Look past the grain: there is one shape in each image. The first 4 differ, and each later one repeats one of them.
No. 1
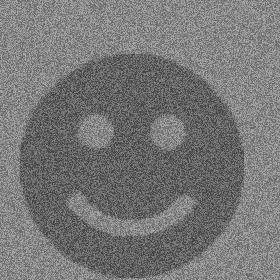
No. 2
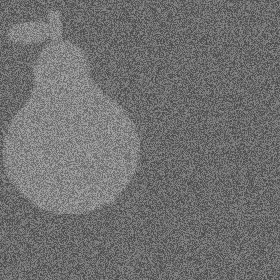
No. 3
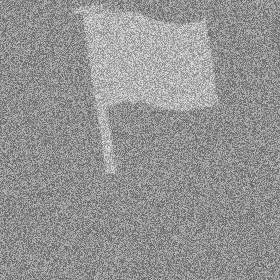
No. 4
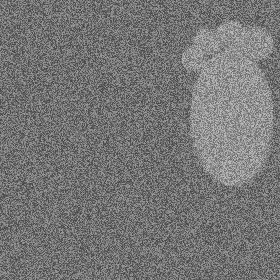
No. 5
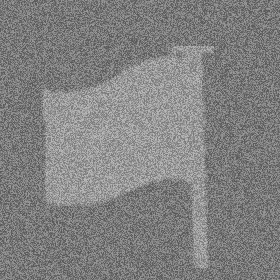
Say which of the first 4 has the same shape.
3
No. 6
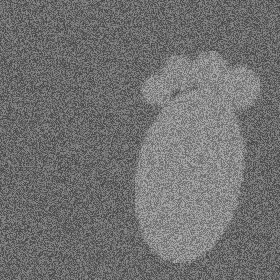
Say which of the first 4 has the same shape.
4
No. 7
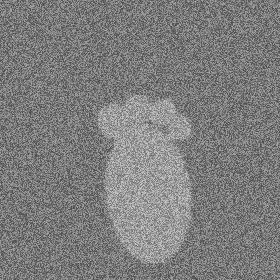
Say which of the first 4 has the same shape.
4
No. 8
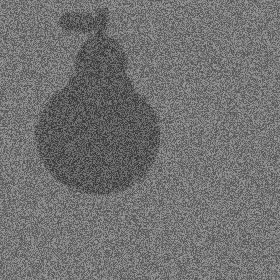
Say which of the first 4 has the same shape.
2
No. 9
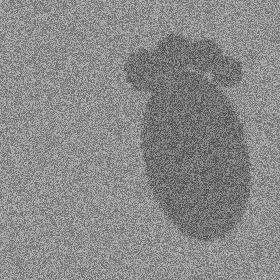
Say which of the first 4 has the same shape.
4
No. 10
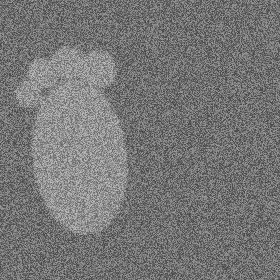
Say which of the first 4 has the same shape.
4
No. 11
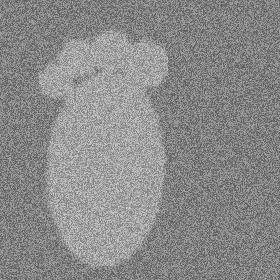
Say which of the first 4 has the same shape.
4
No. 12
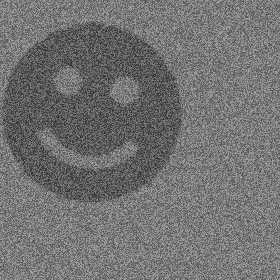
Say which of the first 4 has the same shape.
1
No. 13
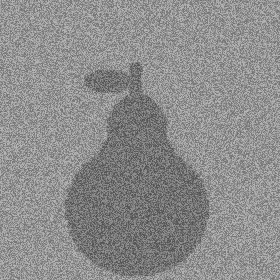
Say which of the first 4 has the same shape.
2
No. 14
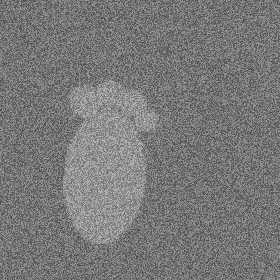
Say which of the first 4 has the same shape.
4
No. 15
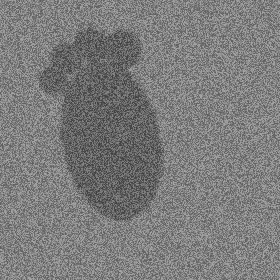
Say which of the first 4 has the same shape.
4
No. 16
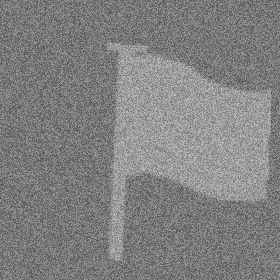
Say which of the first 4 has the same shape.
3
